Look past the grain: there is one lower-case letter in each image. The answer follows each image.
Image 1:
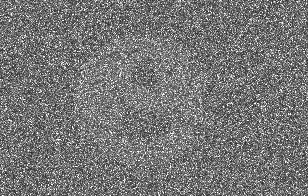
light e
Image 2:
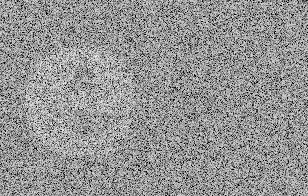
light e
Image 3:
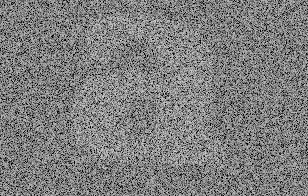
light a
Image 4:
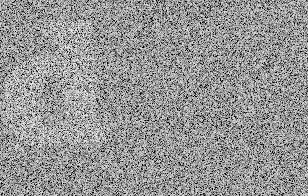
light d
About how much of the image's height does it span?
two thirds
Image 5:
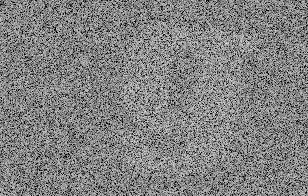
light g
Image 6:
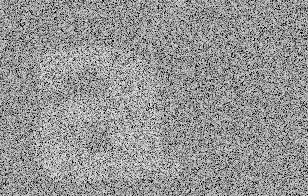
light a
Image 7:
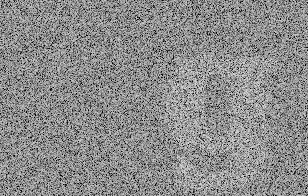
light g
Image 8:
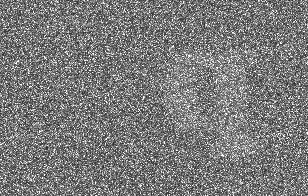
light q
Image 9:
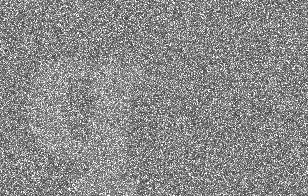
light q
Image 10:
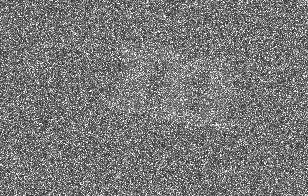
light m
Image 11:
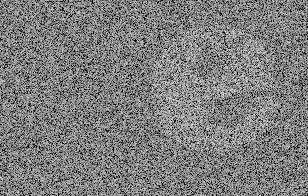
light e
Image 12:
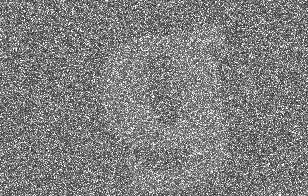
light g
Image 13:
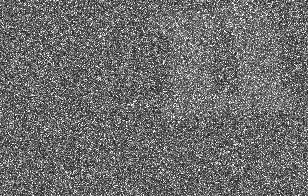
light n
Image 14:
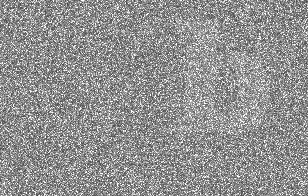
light b
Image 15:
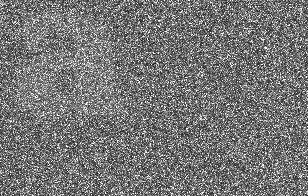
light a
